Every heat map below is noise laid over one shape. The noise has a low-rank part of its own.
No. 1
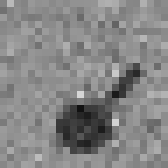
lollipop
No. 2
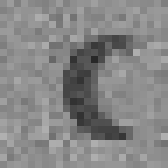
crescent
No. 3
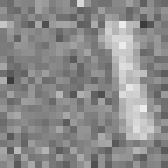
bar
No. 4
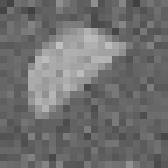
half disc
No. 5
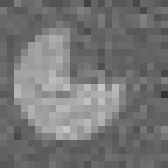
disc with a wedge cut out
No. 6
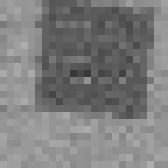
square
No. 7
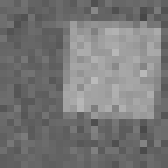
square
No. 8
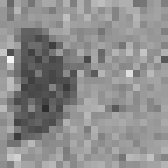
half disc
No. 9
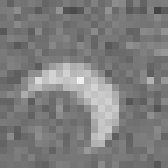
crescent
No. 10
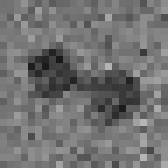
dumbbell
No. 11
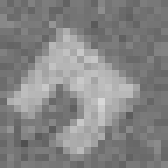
square with a notch
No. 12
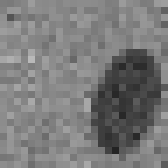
ellipse
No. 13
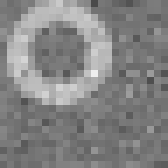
ring
